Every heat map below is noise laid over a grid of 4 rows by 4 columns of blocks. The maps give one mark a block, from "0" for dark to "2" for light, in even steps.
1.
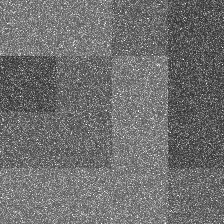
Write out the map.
2 2 1 0
0 1 2 0
1 1 2 0
2 2 2 1
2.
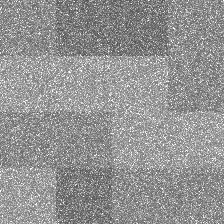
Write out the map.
1 0 0 1
2 2 2 1
1 1 2 2
2 0 1 1
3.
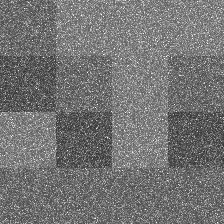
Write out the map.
1 2 2 2
0 1 2 1
2 0 2 0
1 1 1 1
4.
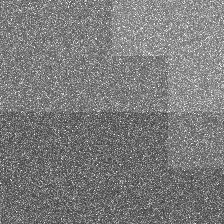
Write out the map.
1 1 2 2
1 1 1 2
0 0 0 1
0 0 0 0
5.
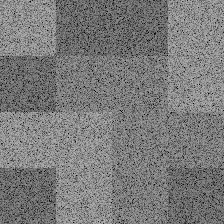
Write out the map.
2 0 0 2
0 1 1 2
2 2 1 1
0 2 1 0
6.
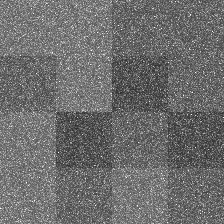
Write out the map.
2 2 1 1
1 2 0 1
2 0 1 0
2 1 2 1
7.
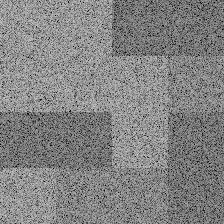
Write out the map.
2 2 0 0
2 2 2 1
0 0 2 0
2 1 1 0
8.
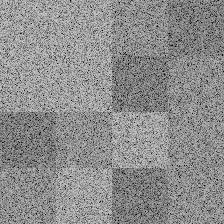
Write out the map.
2 2 1 0
2 2 0 1
0 1 2 1
1 2 0 1
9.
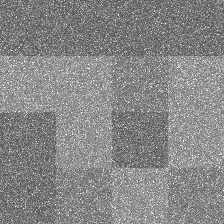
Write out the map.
0 0 0 0
2 2 1 2
0 2 0 2
0 1 2 1
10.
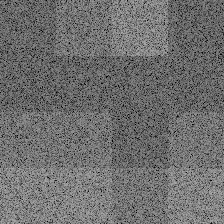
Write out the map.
0 1 2 0
0 0 0 0
1 1 0 1
2 2 1 2
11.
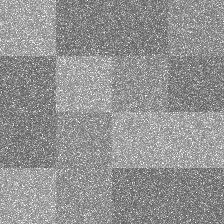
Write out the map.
2 0 0 1
0 2 1 0
0 1 2 2
2 1 0 0
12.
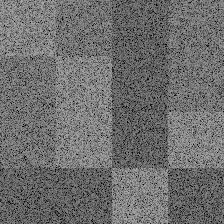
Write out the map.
2 1 0 1
1 2 0 1
1 2 0 2
0 0 2 0
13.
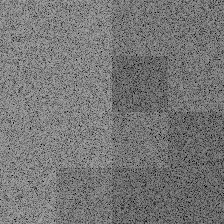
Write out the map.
2 2 1 1
2 2 0 1
2 2 1 0
2 1 0 0
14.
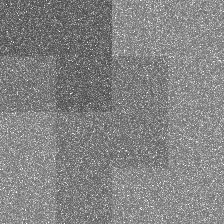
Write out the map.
0 0 2 2
1 0 1 2
2 1 1 2
2 1 2 2
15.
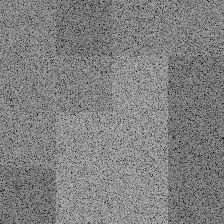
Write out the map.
1 0 1 1
1 1 2 0
1 2 2 0
0 2 2 0
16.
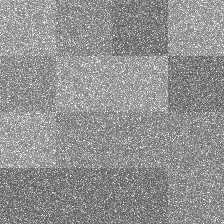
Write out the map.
2 1 0 2
1 2 2 0
2 1 1 1
0 0 0 1
